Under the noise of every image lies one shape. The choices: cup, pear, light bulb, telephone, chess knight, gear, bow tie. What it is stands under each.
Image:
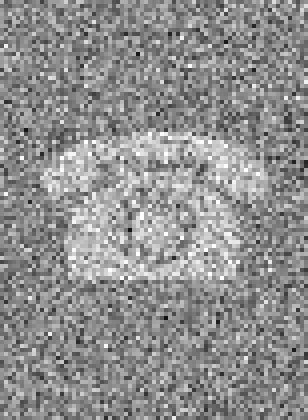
light telephone
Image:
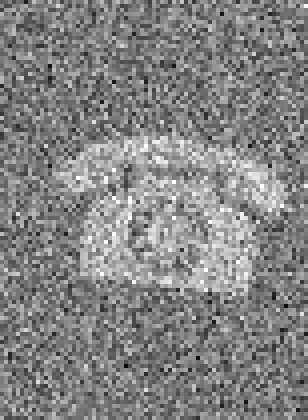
light telephone
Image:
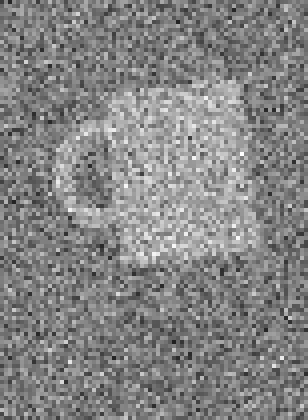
light cup
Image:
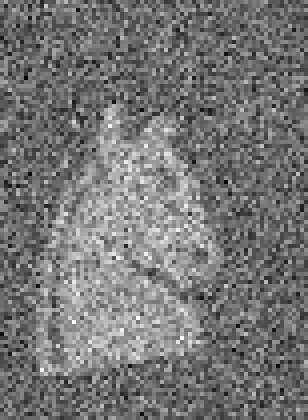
light chess knight
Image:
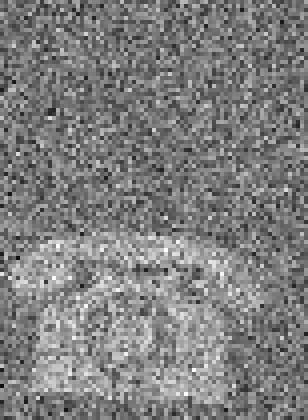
light telephone
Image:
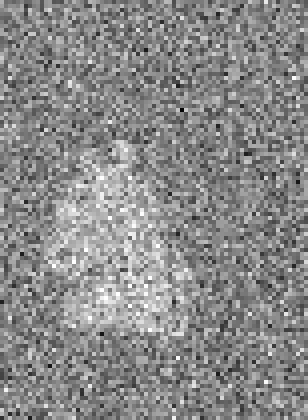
light chess knight
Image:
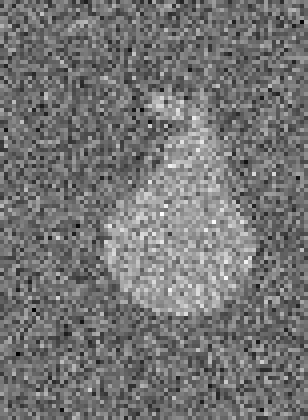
light pear
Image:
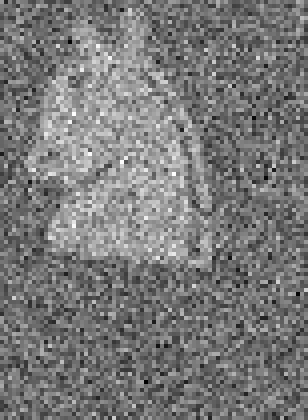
light chess knight
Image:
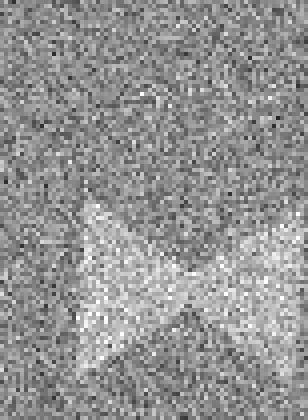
light bow tie
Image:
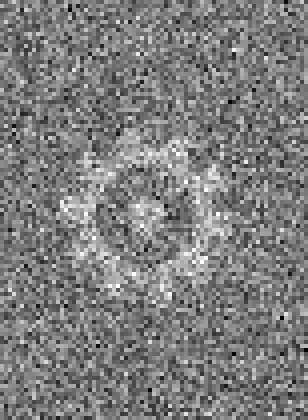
light gear
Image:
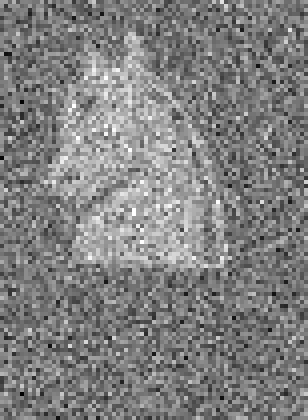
light chess knight
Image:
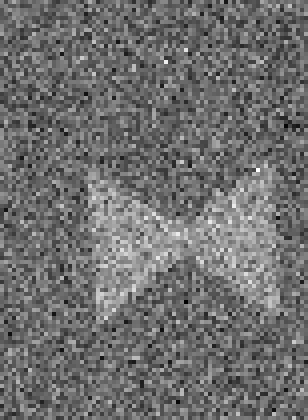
light bow tie
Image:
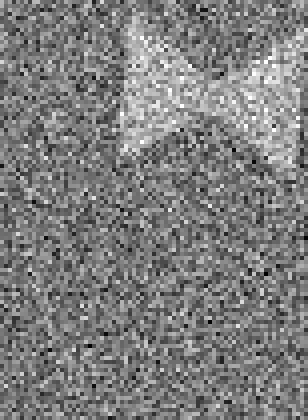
light bow tie
